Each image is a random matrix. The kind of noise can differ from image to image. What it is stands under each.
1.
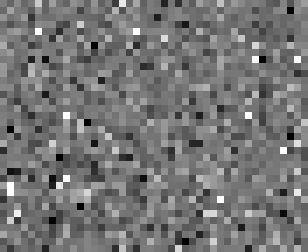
heavy tails
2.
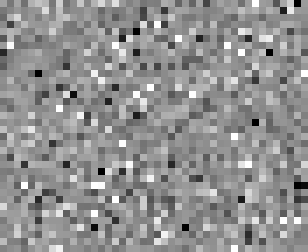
heavy tails
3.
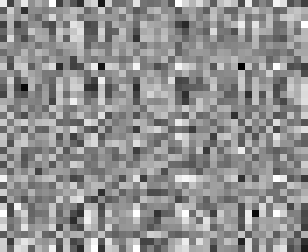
low rank plus noise
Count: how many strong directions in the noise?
one
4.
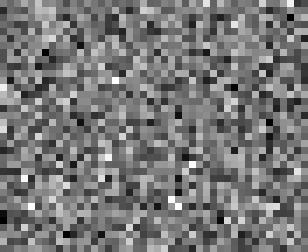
independent entries
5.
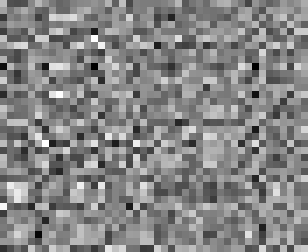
low rank plus noise
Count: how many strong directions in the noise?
two
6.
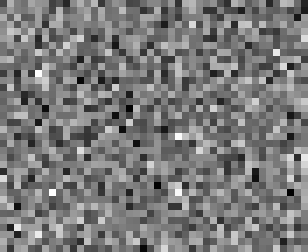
independent entries
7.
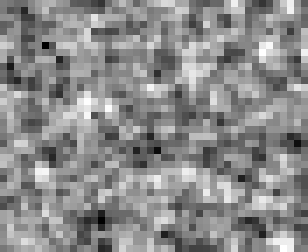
blotchy
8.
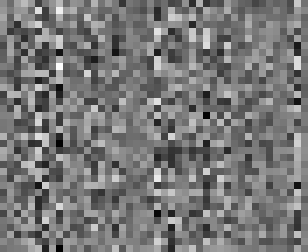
columns of uneven size
